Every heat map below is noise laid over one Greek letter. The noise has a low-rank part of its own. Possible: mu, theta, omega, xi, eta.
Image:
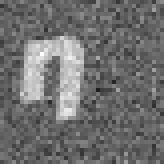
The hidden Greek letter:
eta
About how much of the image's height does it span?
half
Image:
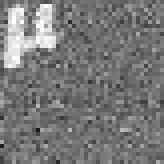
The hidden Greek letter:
mu
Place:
top left
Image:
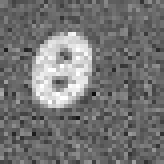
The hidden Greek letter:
theta
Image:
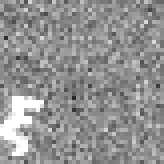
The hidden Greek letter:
xi
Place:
bottom left
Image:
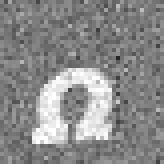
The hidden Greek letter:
omega
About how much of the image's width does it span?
half
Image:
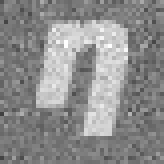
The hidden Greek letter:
eta
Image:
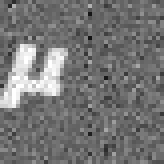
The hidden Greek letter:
mu
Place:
middle left
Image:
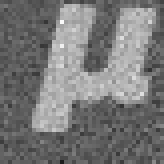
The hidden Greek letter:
mu
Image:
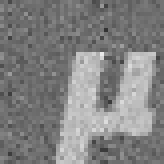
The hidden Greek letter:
mu
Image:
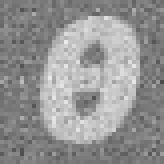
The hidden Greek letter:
theta
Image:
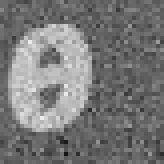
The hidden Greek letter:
theta
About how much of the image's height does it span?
two thirds
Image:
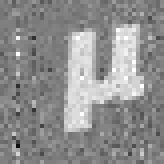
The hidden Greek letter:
mu
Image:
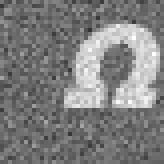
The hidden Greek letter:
omega
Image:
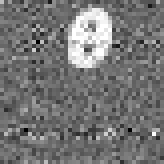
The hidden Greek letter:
theta
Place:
top middle
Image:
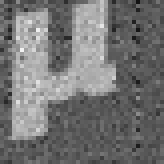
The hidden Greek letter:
mu
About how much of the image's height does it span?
nearly all
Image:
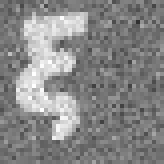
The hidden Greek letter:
xi
